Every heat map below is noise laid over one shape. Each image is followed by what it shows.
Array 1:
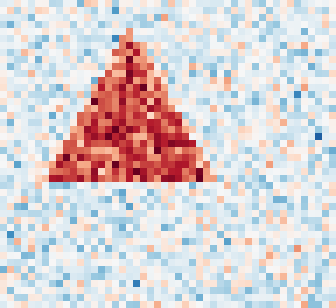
triangle
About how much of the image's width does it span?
half
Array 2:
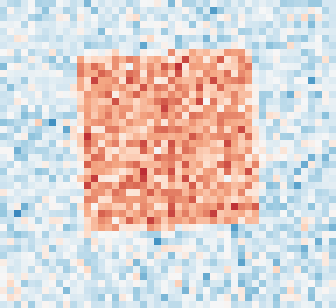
square
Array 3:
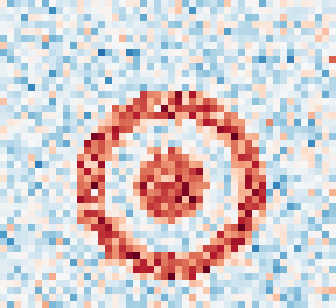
bullseye
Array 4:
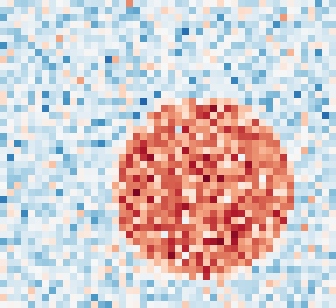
disc
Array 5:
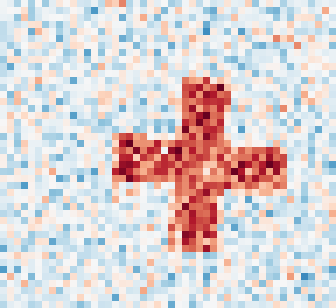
cross
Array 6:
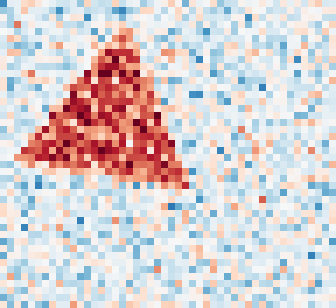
triangle
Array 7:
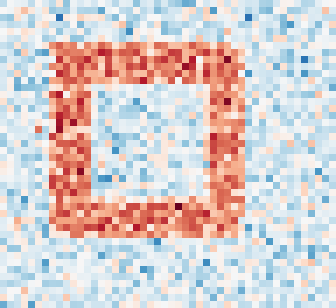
square frame
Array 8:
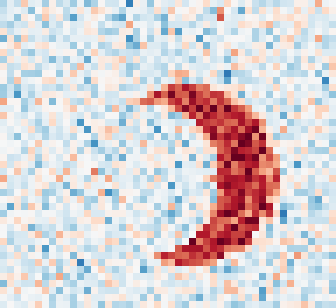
crescent
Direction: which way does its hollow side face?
left
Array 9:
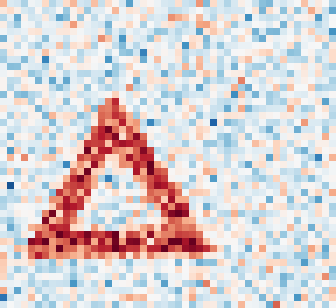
triangle frame
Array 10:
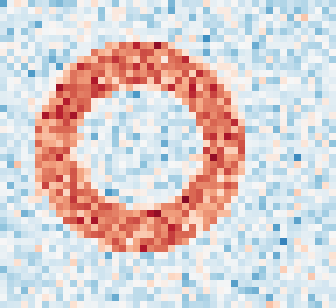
ring
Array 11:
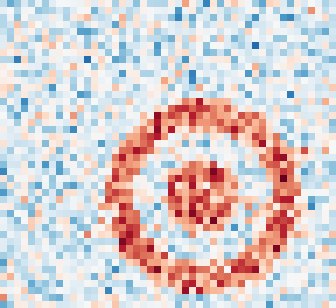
bullseye
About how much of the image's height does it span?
two thirds
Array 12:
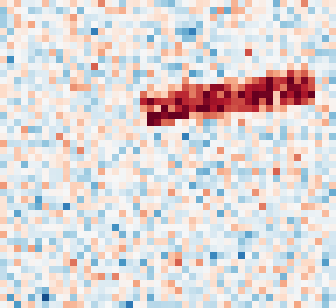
bar
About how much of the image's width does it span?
half
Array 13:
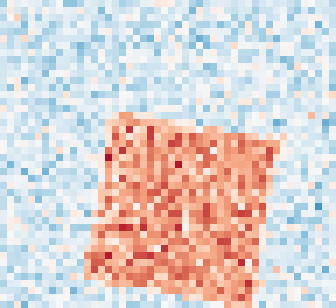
square
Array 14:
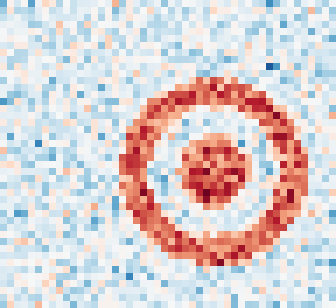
bullseye
